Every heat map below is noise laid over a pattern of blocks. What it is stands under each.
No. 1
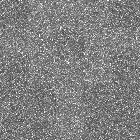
left and right mirror each other
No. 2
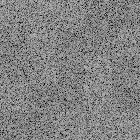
the same after a half turn
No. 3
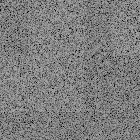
no symmetry
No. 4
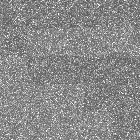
no symmetry
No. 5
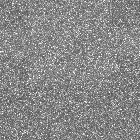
left and right mirror each other
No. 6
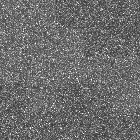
no symmetry
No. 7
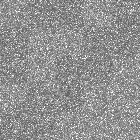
mirrored about the diagonal from the top left
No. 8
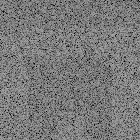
left and right mirror each other
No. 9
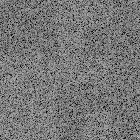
no symmetry
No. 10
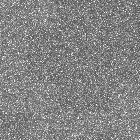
mirrored about the diagonal from the bottom left
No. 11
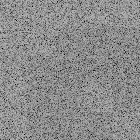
mirrored about the diagonal from the top left
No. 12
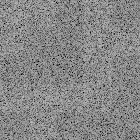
mirrored about the diagonal from the top left
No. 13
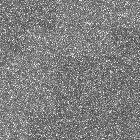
mirrored about the diagonal from the top left
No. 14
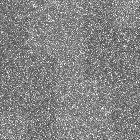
the same after a half turn
